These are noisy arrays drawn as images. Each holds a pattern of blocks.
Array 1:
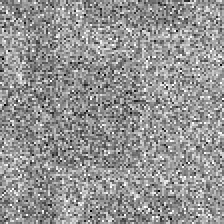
top and bottom mirror each other
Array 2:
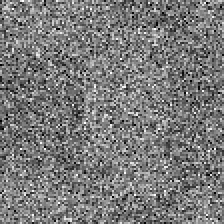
top and bottom mirror each other
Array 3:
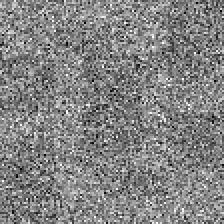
the same after a half turn
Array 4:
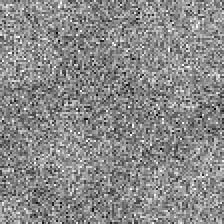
mirrored about the diagonal from the bottom left
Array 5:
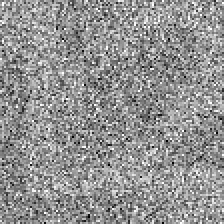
mirrored about the diagonal from the bottom left
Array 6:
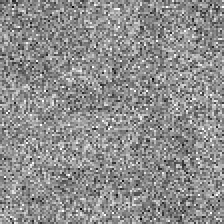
no symmetry
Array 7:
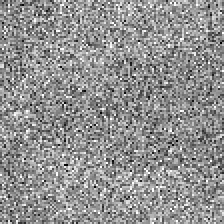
top and bottom mirror each other
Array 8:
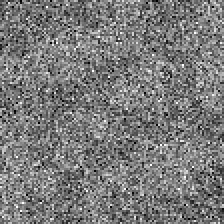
the same after a half turn
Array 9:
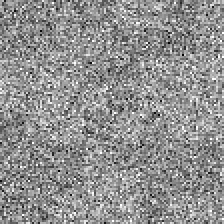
no symmetry
